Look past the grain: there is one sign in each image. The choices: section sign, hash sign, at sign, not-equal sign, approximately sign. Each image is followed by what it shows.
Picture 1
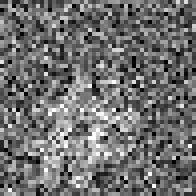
hash sign
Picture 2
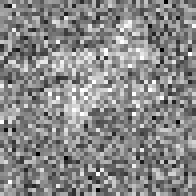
not-equal sign
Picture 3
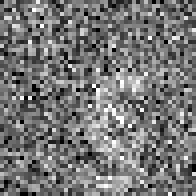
section sign
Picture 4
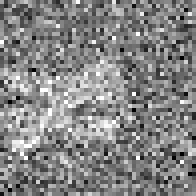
not-equal sign
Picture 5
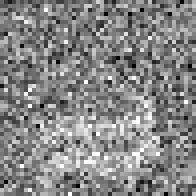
approximately sign
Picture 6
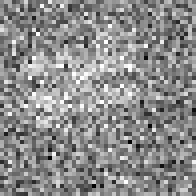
not-equal sign
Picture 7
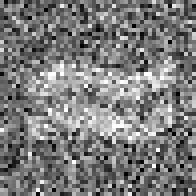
approximately sign
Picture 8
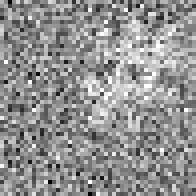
hash sign
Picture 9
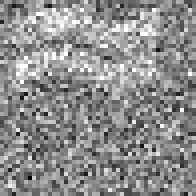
approximately sign
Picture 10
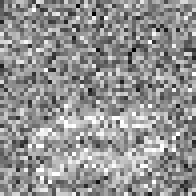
approximately sign
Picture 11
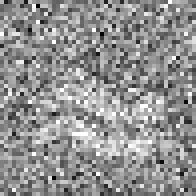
approximately sign
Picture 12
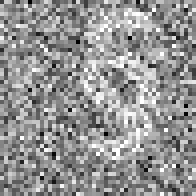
section sign
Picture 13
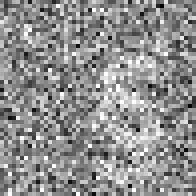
section sign
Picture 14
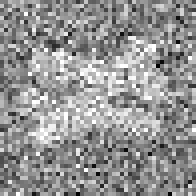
not-equal sign
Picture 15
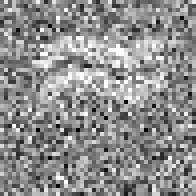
approximately sign
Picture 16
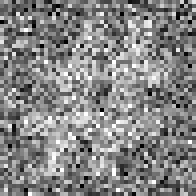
hash sign
